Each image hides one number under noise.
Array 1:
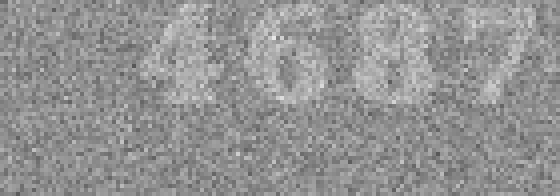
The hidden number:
4687
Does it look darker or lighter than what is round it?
lighter
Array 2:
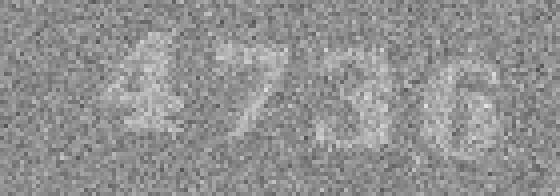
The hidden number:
4736
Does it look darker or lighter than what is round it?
lighter
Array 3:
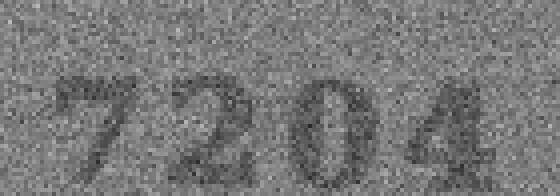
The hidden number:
7204
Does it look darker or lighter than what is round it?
darker
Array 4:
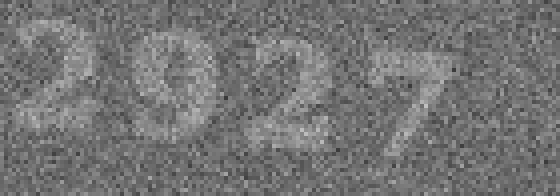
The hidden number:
2927
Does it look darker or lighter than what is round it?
lighter
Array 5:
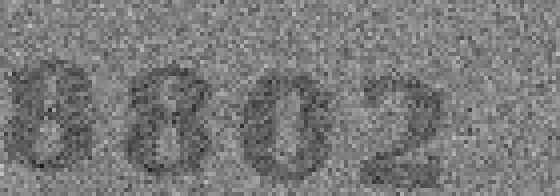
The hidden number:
8802
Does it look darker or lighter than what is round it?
darker
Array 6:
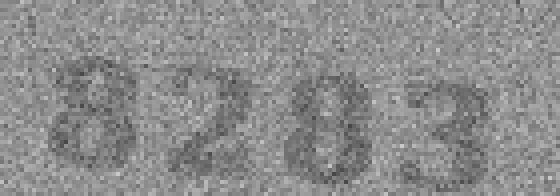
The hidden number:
8283
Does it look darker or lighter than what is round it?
darker
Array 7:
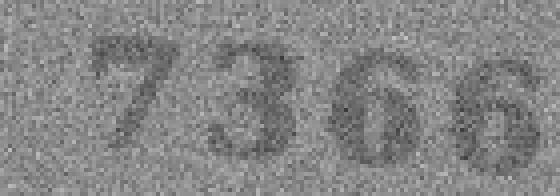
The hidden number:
7366
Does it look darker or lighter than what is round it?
darker
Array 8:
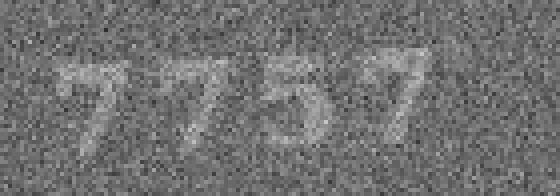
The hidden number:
7757
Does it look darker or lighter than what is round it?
lighter
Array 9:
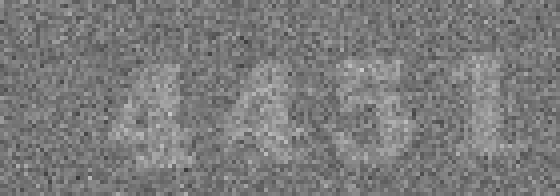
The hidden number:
4451
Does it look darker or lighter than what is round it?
lighter
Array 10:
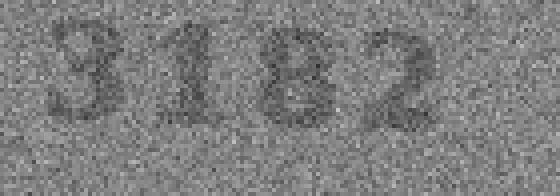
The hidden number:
3182
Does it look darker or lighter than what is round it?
darker
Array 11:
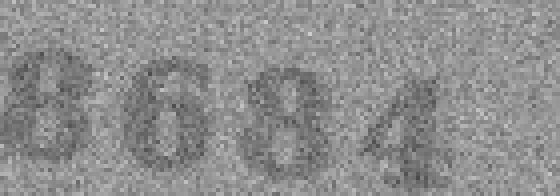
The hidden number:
8684
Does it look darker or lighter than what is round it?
darker
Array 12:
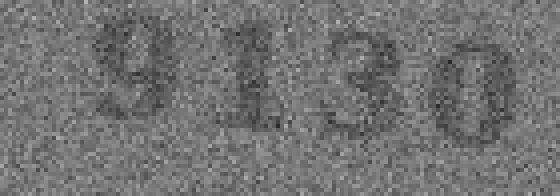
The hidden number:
9130
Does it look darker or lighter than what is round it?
darker
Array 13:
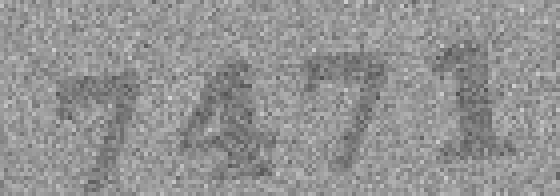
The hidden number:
7471
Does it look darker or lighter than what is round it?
darker
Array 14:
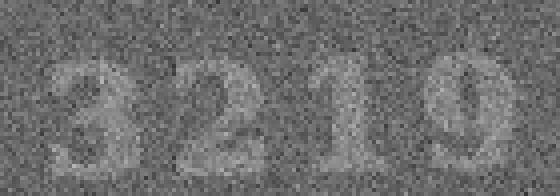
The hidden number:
3219
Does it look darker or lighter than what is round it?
lighter
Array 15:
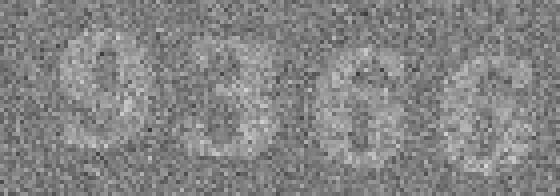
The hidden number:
9366
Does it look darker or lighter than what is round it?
lighter
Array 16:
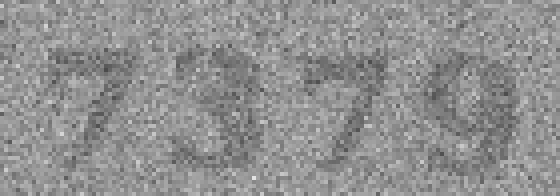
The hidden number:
7379
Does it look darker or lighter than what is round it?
darker
